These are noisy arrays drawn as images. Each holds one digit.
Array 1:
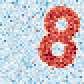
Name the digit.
8
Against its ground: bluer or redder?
redder
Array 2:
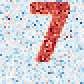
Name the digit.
7
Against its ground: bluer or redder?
redder
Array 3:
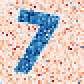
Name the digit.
7
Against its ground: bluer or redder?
bluer
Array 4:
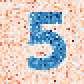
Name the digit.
5
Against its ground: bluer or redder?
bluer
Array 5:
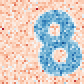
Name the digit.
8
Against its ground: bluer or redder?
bluer
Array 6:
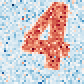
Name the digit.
4
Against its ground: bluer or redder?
redder
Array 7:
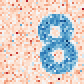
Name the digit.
8
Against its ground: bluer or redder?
bluer
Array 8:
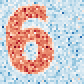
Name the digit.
6
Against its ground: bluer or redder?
redder
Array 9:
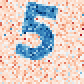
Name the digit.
5
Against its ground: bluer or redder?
bluer
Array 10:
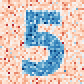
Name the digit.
5
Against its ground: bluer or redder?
bluer
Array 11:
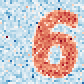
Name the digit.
6
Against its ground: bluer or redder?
redder
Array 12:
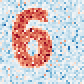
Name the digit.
6
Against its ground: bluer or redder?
redder
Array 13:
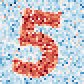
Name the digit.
5
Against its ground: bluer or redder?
redder
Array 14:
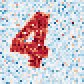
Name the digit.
4
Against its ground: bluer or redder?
redder
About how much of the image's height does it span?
two thirds
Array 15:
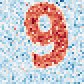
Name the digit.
9
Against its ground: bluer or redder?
redder
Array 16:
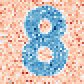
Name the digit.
8
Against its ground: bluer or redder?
bluer
